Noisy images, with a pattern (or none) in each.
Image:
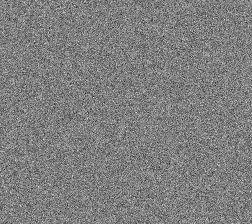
only noise
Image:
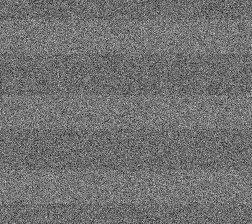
horizontal stripes
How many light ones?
3
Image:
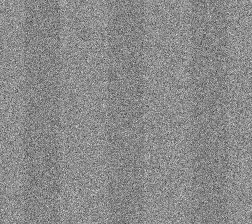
vertical stripes
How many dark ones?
3
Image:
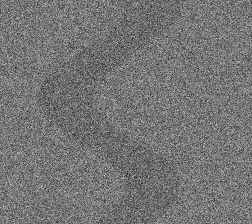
a wavy band
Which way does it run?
top to bottom
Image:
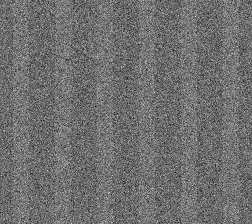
vertical stripes
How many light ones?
6
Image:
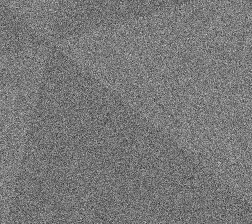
spokes from one point
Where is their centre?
top left
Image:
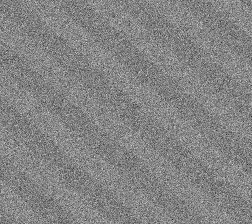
diagonal stripes
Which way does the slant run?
top left to bottom right
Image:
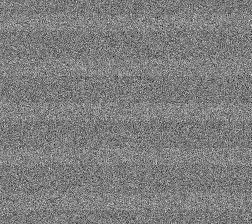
horizontal stripes
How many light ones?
5
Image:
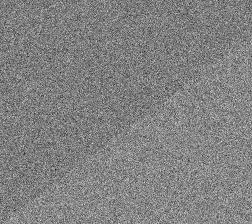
a sharp edge
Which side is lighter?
bottom right
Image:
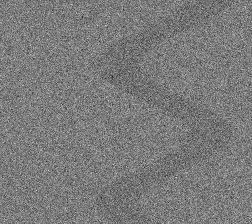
a wavy band
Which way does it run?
top to bottom
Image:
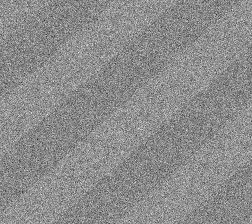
diagonal stripes
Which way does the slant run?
bottom left to top right
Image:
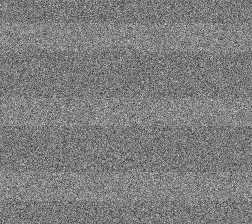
horizontal stripes
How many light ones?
3
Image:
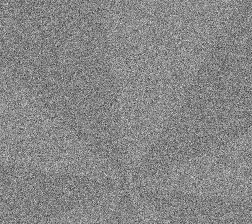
spokes from one point
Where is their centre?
bottom middle
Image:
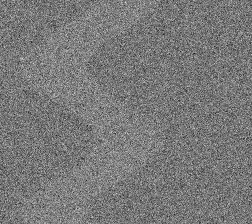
a wavy band
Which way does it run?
top to bottom
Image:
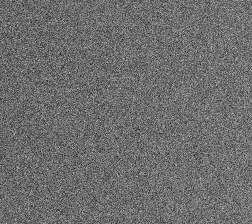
a smooth slope
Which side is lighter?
right
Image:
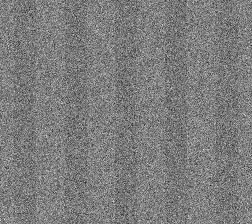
vertical stripes
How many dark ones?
5
